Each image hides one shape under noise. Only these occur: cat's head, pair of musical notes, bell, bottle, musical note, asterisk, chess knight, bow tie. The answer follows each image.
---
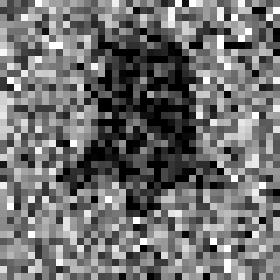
bell
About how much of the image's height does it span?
two thirds
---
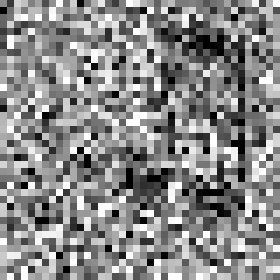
pair of musical notes
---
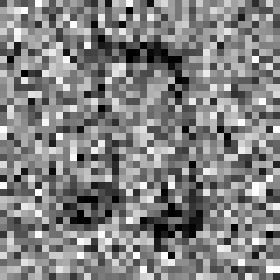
pair of musical notes
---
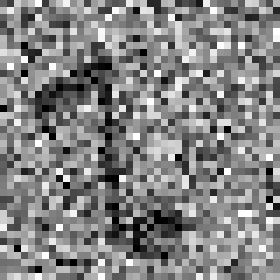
musical note
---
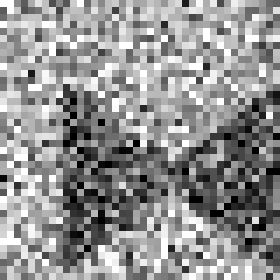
bow tie
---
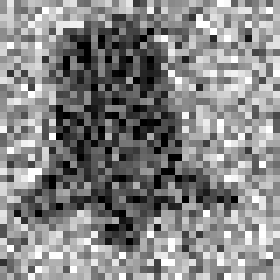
bell
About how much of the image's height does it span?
nearly all
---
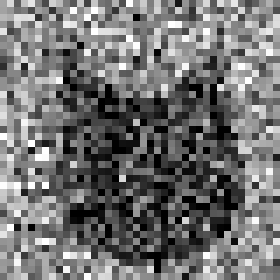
cat's head
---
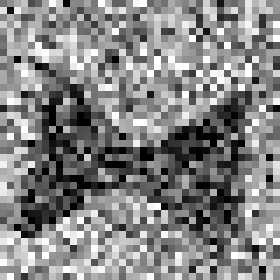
bow tie
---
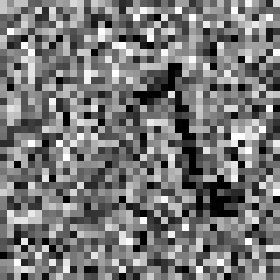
musical note
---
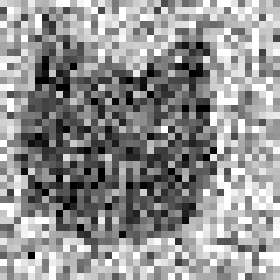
cat's head
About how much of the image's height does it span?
nearly all
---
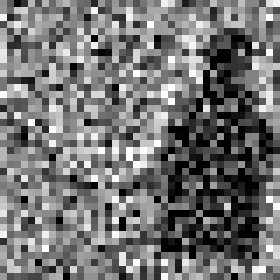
bottle
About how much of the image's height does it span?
nearly all
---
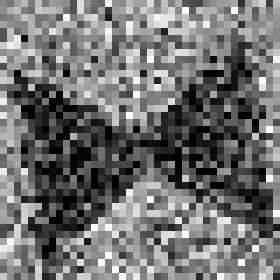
bow tie
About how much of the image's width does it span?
nearly all
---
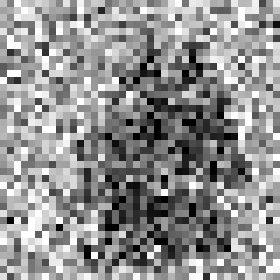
chess knight
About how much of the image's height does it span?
nearly all
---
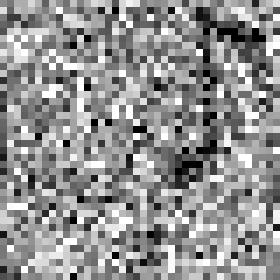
musical note
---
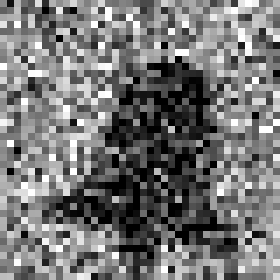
bell
